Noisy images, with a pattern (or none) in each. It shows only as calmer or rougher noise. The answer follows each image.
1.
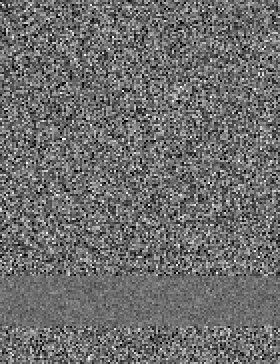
one horizontal stripe
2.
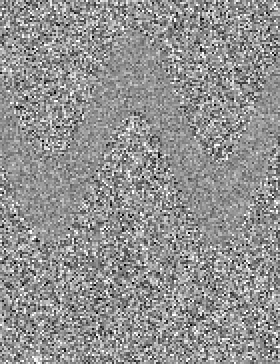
a wavy band
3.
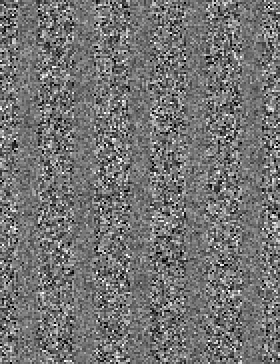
vertical stripes
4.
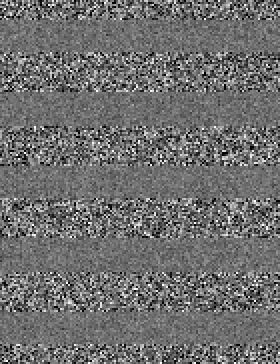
horizontal stripes
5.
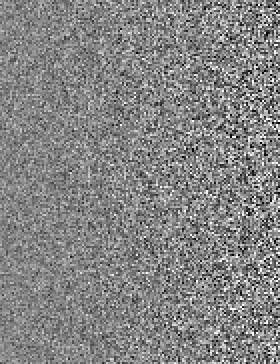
a smooth slope
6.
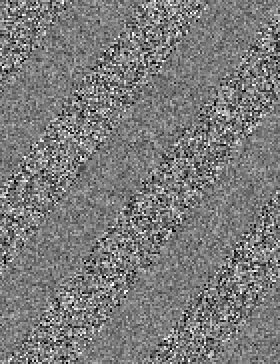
diagonal stripes
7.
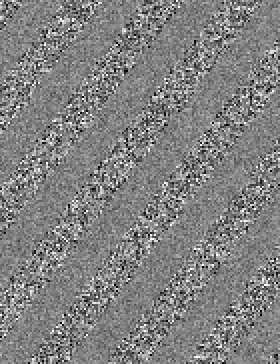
diagonal stripes
